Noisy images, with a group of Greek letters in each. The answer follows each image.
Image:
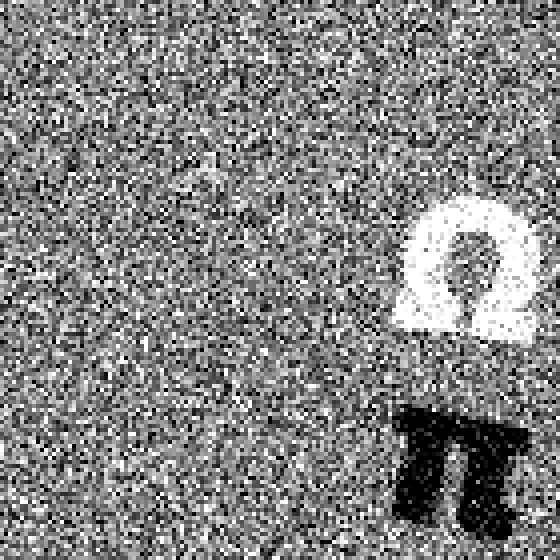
middle right: light omega; bottom right: dark pi
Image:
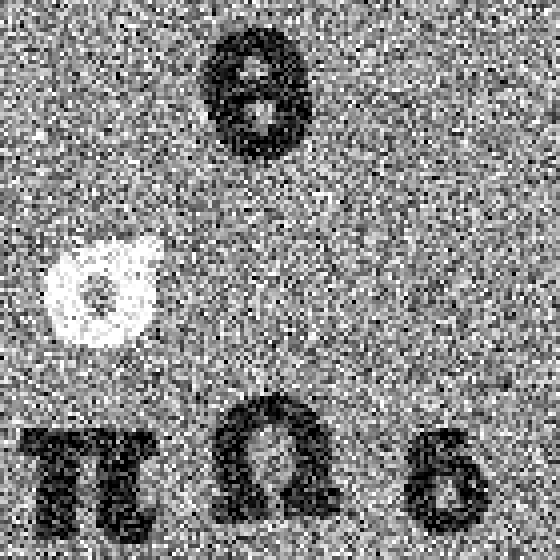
top middle: dark theta; middle left: light sigma; bottom left: dark pi; bottom middle: dark omega; bottom right: dark delta
